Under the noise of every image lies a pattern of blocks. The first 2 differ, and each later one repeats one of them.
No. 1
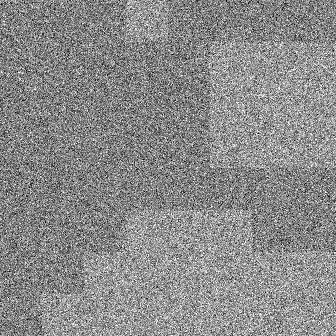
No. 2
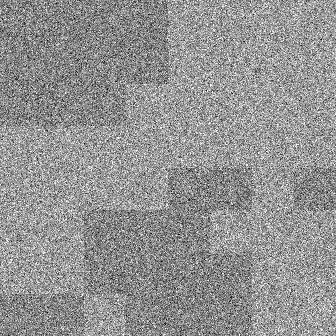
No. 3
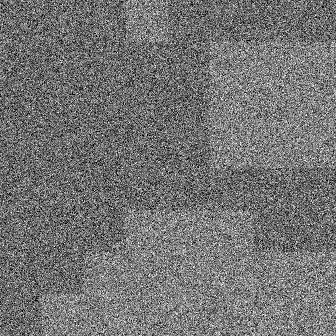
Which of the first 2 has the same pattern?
1
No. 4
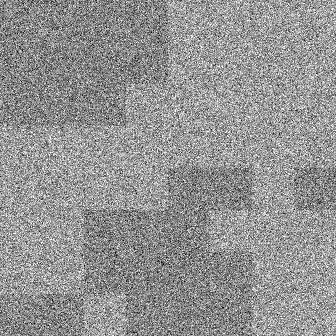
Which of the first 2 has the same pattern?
2
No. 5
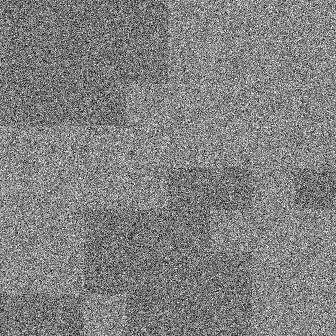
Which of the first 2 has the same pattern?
2
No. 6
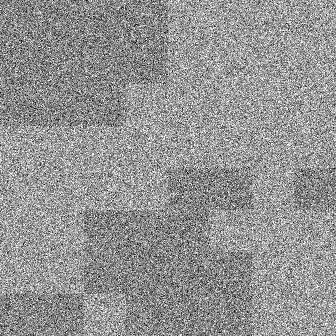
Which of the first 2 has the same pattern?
2
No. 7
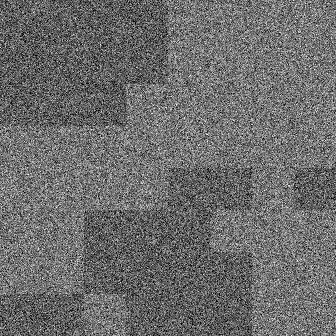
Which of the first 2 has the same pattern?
2
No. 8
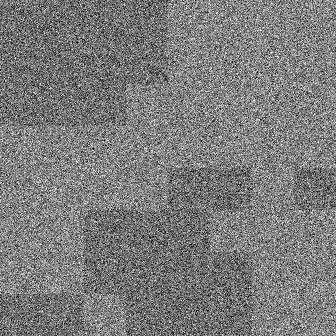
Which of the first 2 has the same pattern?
2
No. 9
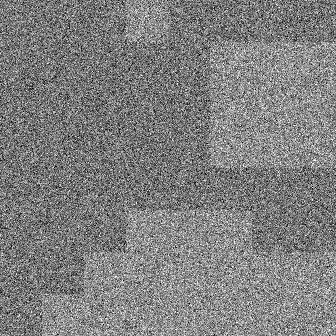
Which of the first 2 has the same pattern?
1
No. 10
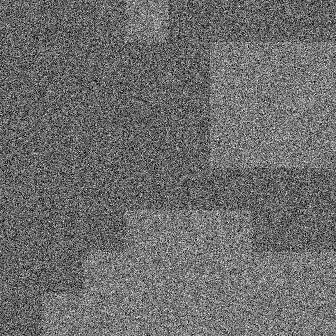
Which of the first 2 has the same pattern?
1
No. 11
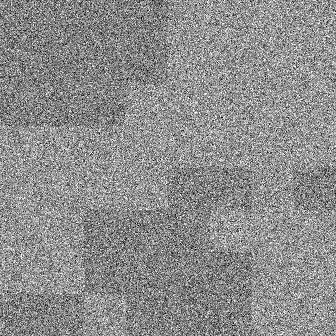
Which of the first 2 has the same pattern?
2
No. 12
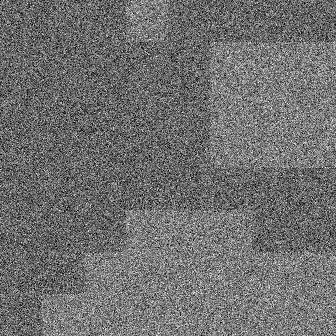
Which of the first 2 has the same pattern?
1
